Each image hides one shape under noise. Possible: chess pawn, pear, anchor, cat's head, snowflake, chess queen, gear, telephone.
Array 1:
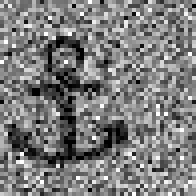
anchor
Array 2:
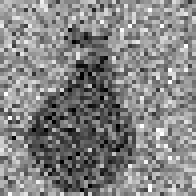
pear
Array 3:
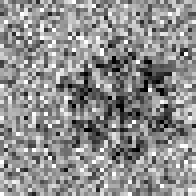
snowflake
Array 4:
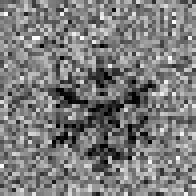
snowflake
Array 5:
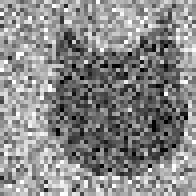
cat's head
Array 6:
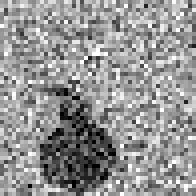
pear
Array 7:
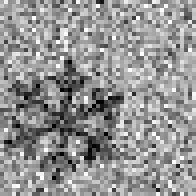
snowflake
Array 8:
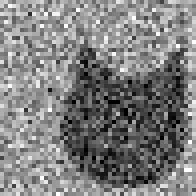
cat's head
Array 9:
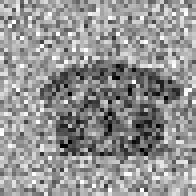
telephone
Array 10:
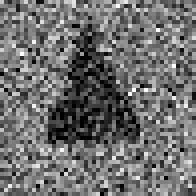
chess pawn
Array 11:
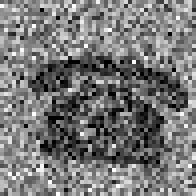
telephone
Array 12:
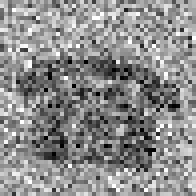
telephone
